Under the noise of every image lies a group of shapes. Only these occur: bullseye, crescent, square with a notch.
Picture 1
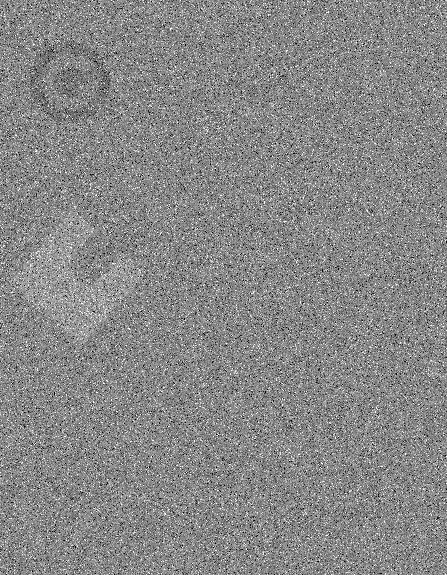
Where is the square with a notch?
middle left
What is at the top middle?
nothing
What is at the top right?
nothing
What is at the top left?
bullseye
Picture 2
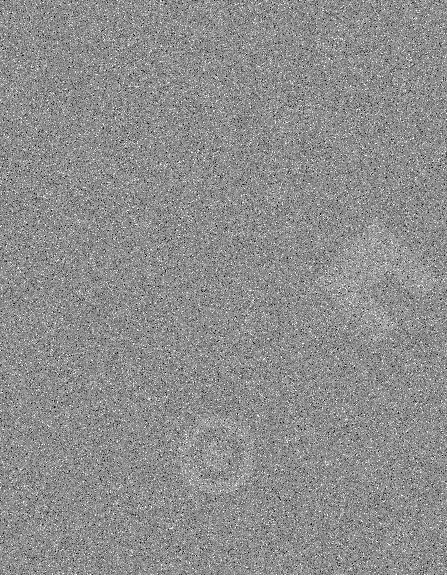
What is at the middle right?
square with a notch
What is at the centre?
nothing
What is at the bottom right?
nothing
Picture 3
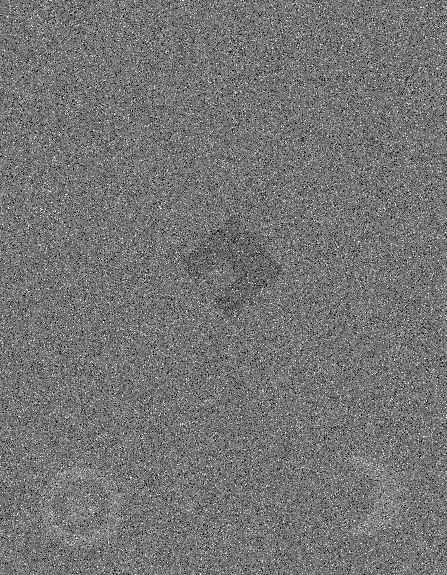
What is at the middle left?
nothing
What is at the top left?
nothing
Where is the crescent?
bottom right
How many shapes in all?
3
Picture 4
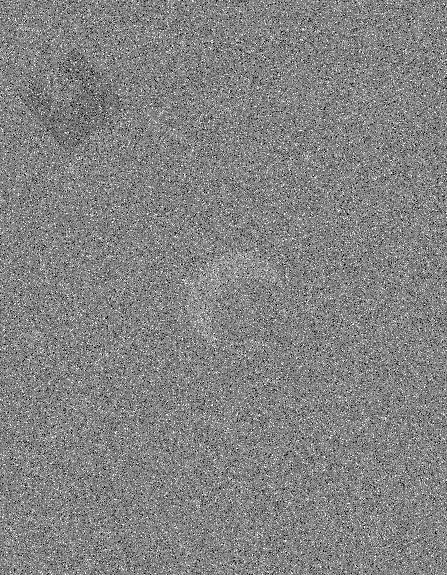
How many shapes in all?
2
